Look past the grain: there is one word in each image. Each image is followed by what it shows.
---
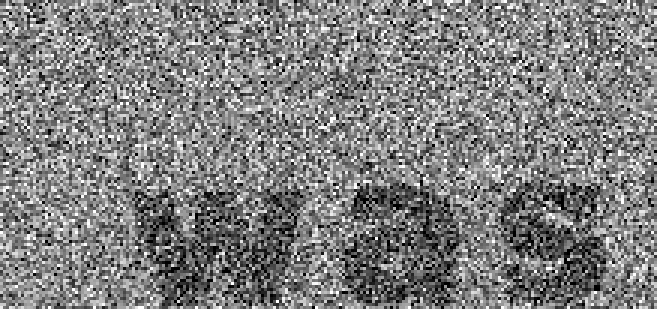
was
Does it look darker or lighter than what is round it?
darker
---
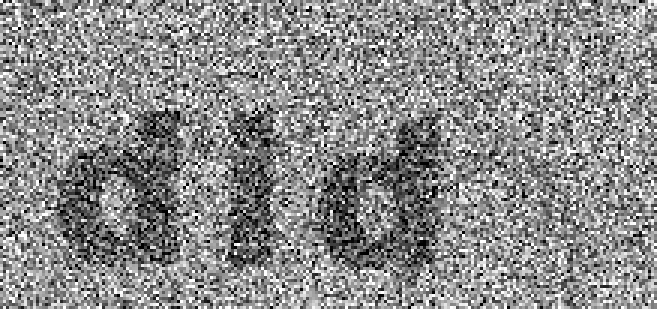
did
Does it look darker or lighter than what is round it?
darker
